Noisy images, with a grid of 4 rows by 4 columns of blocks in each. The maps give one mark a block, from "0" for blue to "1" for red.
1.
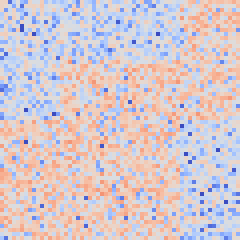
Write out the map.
0 0 0 1
0 1 1 1
1 1 1 0
1 1 1 0
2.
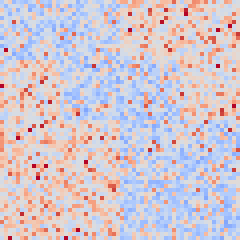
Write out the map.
0 0 1 1
1 0 0 1
1 1 0 0
1 1 0 0
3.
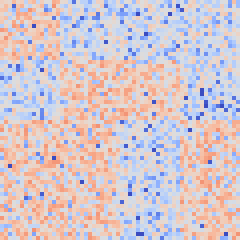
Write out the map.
1 0 0 0
0 1 1 0
1 1 0 1
1 1 0 1
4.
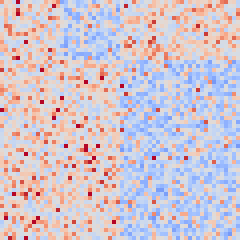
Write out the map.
1 0 1 1
1 1 0 0
1 1 0 0
1 1 0 0
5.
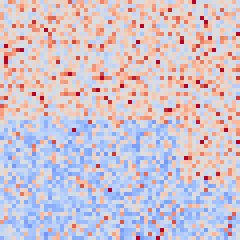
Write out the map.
1 1 1 1
1 1 1 1
0 0 0 1
0 0 0 0
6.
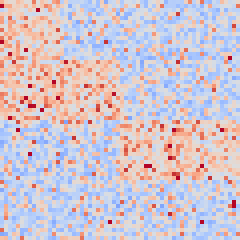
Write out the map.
1 0 0 0
1 1 0 0
0 0 1 1
0 0 0 0
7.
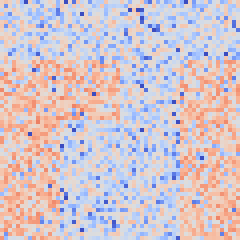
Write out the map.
0 0 0 0
1 1 0 1
1 0 0 1
1 0 0 1
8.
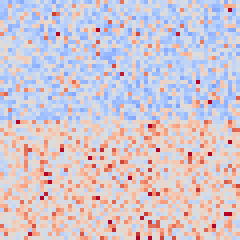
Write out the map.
0 0 0 0
0 0 0 0
1 1 1 1
1 1 1 1
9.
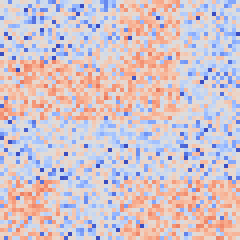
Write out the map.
0 0 1 0
1 1 1 0
0 0 0 0
1 0 1 1
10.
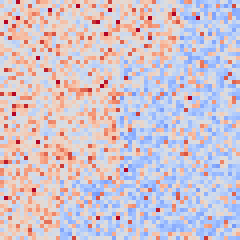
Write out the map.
1 1 1 0
1 1 0 0
1 1 0 0
1 0 0 0
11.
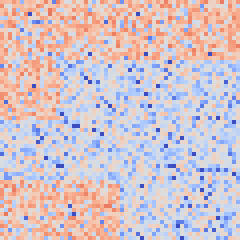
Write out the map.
1 1 1 1
1 0 0 0
0 0 0 0
1 1 0 0
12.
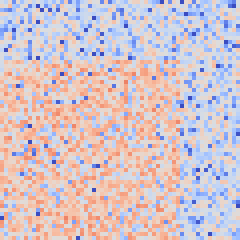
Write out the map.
0 0 0 0
1 1 1 0
1 1 1 0
1 1 1 0
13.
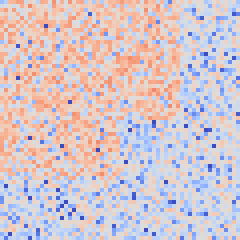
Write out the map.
1 1 1 0
1 1 1 0
1 1 0 0
0 0 0 0
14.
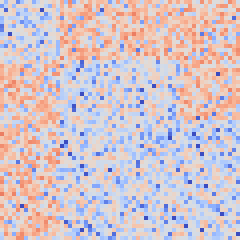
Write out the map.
0 1 1 1
1 0 0 1
1 0 0 0
1 0 0 0
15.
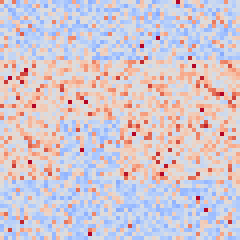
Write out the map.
0 0 0 0
1 1 1 1
1 0 1 1
0 0 0 0
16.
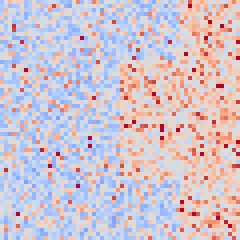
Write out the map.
0 0 0 1
0 0 1 1
0 0 1 1
0 0 0 1
